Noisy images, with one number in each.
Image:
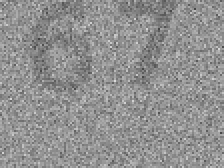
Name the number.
67
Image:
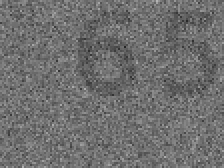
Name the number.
65
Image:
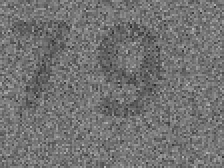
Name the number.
79
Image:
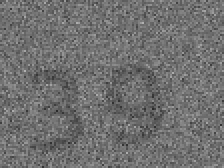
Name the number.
39
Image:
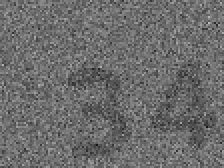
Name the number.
34
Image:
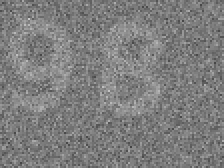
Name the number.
98
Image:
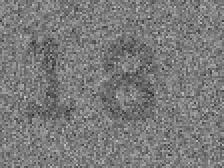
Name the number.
18
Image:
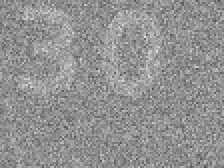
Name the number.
30
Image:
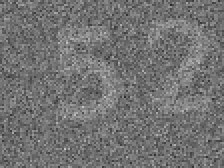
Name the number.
52
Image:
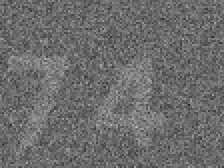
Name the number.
74
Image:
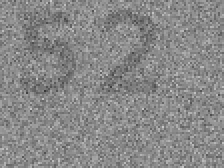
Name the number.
52
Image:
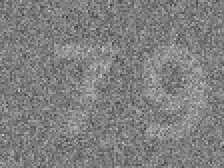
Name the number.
79
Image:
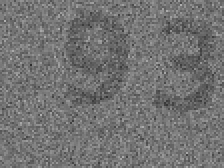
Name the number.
93
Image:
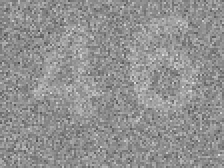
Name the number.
46
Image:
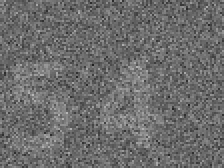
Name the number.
54
